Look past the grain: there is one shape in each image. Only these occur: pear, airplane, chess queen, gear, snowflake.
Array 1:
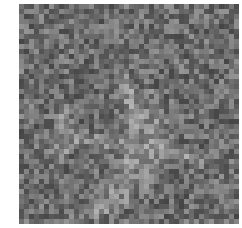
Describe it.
light airplane
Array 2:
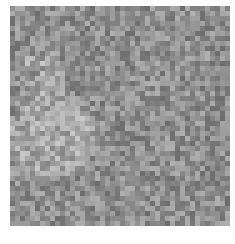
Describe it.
light pear
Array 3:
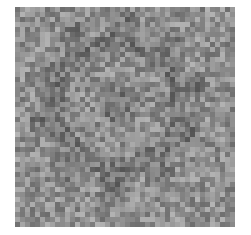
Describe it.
dark gear
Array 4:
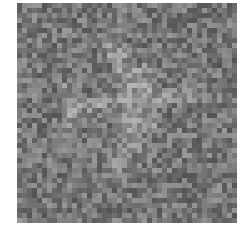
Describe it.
light airplane
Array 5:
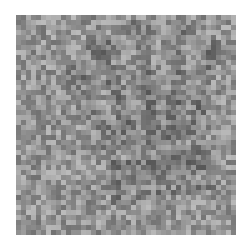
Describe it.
dark chess queen
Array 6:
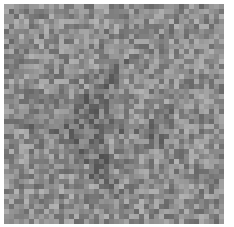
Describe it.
dark airplane
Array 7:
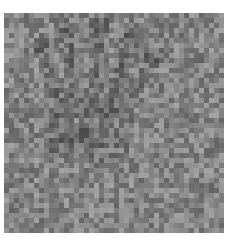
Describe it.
dark chess queen
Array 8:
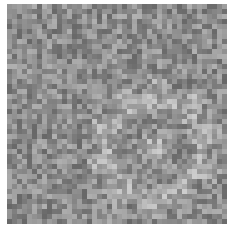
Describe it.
light gear
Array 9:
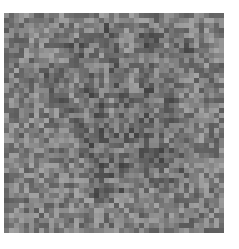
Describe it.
dark chess queen
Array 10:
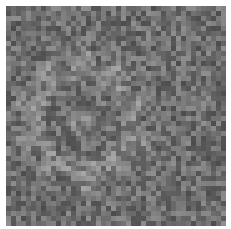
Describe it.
light gear
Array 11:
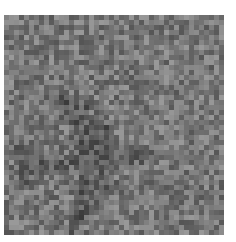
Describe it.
dark airplane
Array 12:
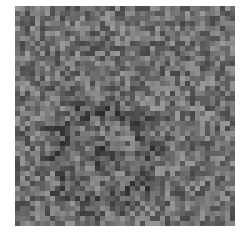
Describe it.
dark gear
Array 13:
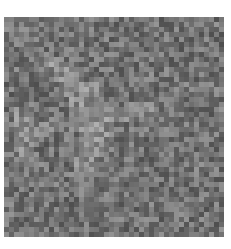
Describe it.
light airplane
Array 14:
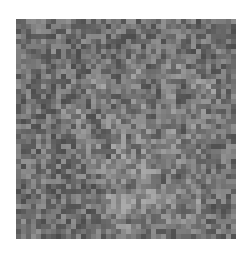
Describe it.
light chess queen
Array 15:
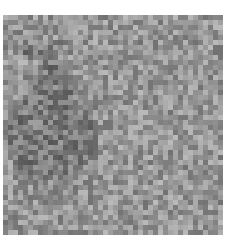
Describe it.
dark pear
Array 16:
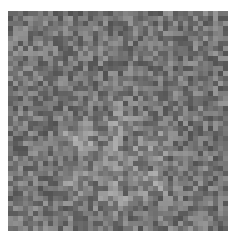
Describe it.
light snowflake
